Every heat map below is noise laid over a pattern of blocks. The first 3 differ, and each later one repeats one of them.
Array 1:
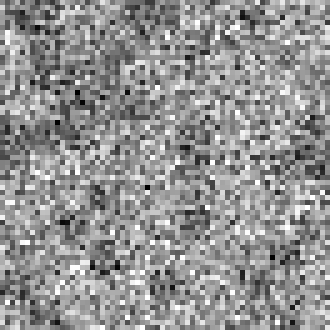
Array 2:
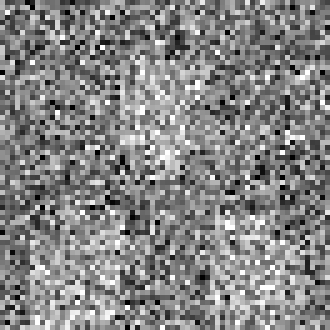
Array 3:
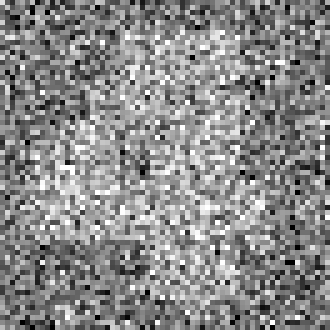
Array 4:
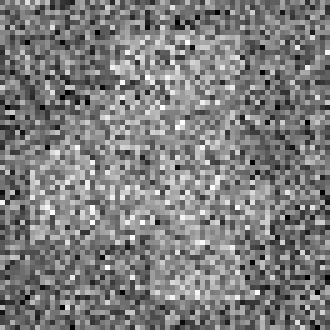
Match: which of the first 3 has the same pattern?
3
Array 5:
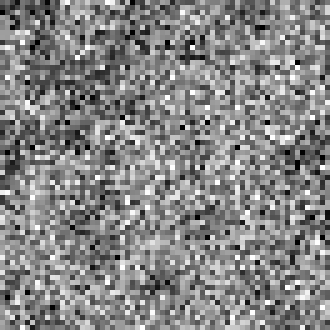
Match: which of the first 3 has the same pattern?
1
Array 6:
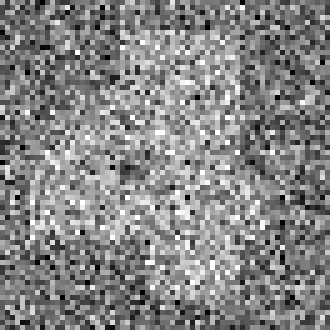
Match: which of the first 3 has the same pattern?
3
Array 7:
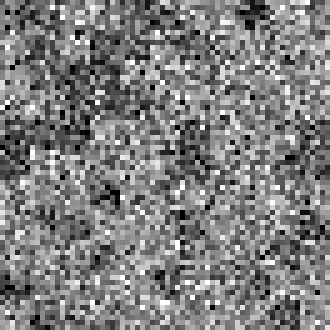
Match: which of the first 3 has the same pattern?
1
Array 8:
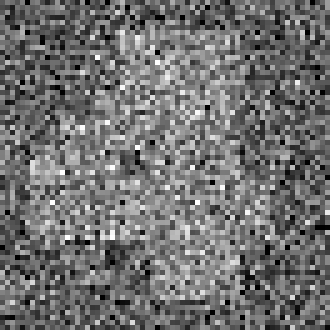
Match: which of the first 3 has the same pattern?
3
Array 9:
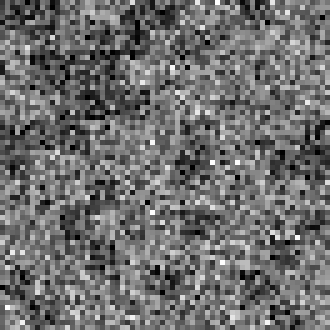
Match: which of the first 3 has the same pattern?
1
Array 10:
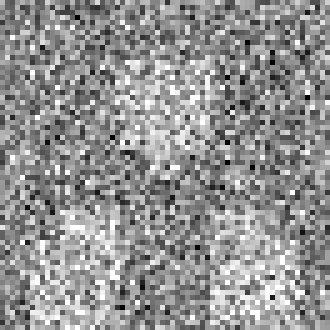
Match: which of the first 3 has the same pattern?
2
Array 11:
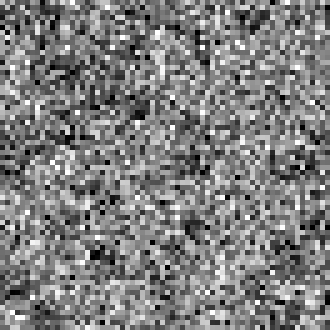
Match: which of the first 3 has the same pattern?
1
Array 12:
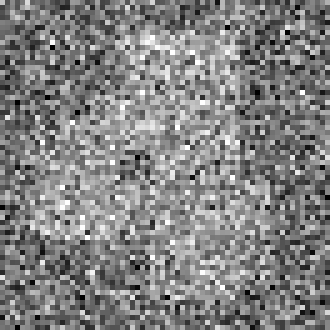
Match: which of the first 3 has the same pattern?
3
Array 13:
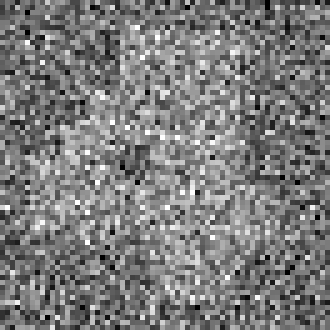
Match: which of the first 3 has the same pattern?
3
